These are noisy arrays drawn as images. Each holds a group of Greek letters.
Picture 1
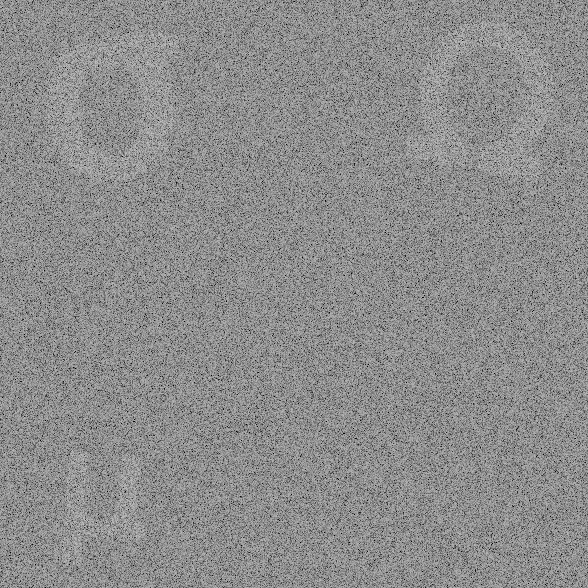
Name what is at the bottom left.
mu
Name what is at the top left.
sigma
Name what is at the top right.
omega
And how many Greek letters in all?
3
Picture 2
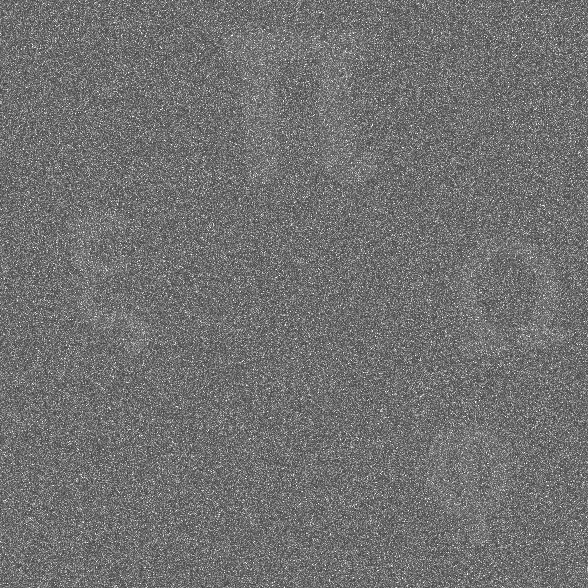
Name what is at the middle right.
omega
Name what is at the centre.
nothing
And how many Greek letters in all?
4
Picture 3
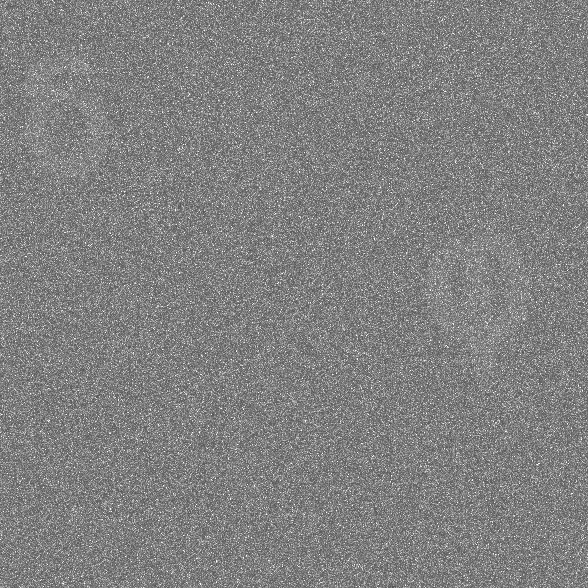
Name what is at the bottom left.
nothing
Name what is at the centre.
nothing
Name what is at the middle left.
nothing
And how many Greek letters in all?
2
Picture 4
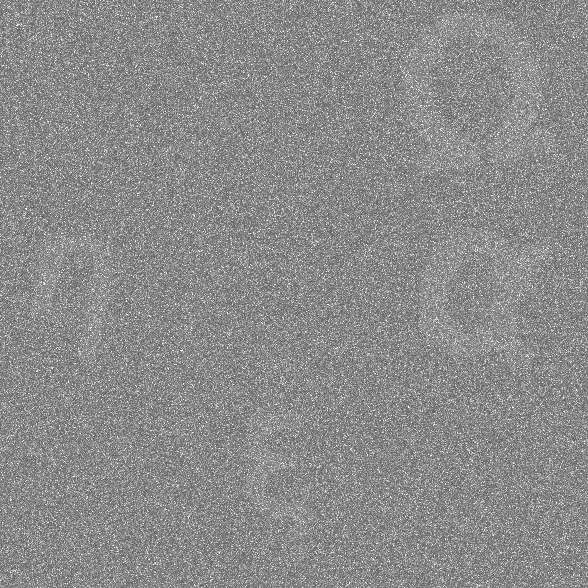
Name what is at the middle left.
eta
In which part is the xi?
bottom middle
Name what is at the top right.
omega
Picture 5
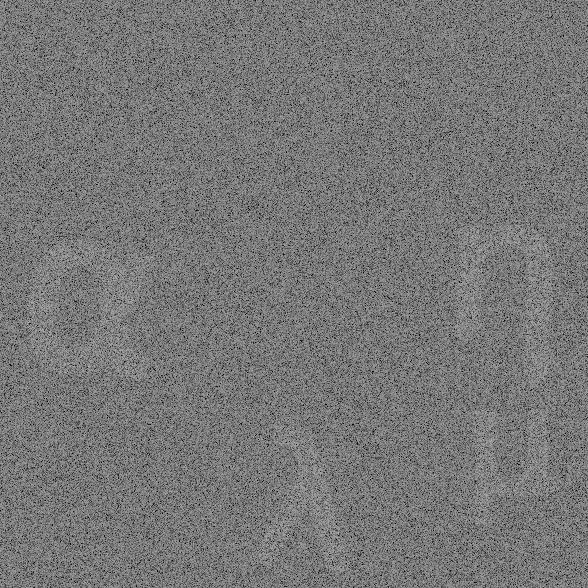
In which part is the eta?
middle right
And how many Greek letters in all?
4
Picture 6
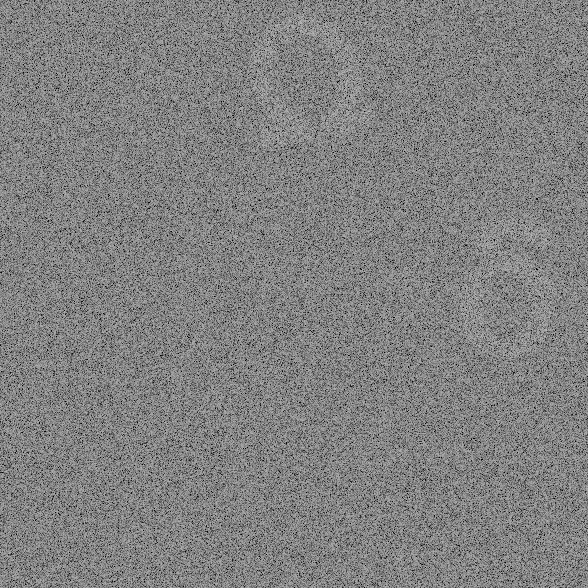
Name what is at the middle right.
delta
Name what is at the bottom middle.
nothing
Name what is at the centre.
nothing
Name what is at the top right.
nothing
